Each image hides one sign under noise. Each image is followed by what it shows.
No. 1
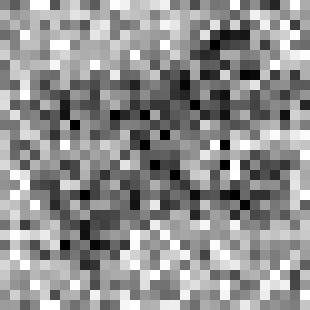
not-equal sign
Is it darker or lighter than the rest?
darker
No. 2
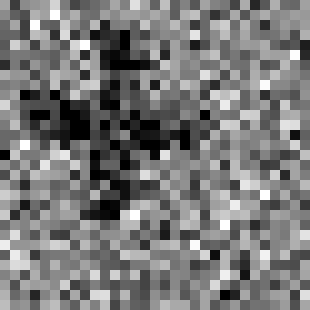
plus sign
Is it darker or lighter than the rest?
darker
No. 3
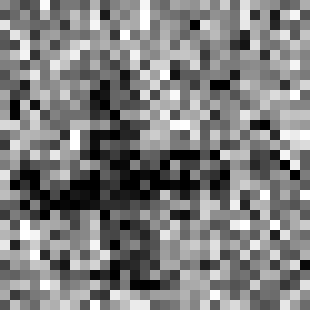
plus sign
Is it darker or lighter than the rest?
darker
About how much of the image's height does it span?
two thirds
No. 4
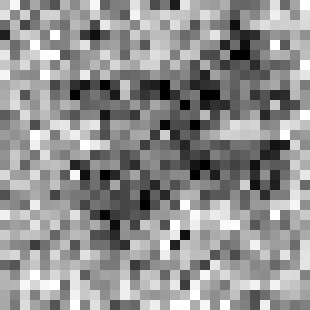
not-equal sign
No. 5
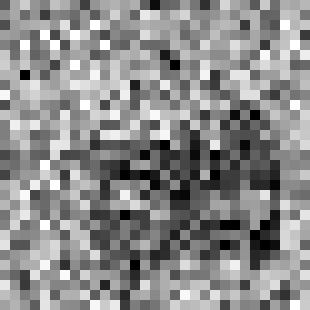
not-equal sign
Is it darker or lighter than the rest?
darker
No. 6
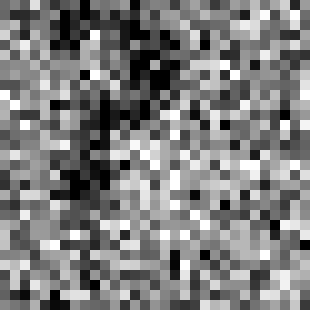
question mark
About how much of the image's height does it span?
two thirds
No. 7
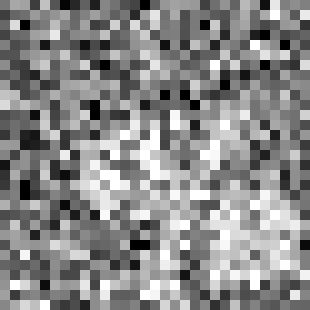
percent sign
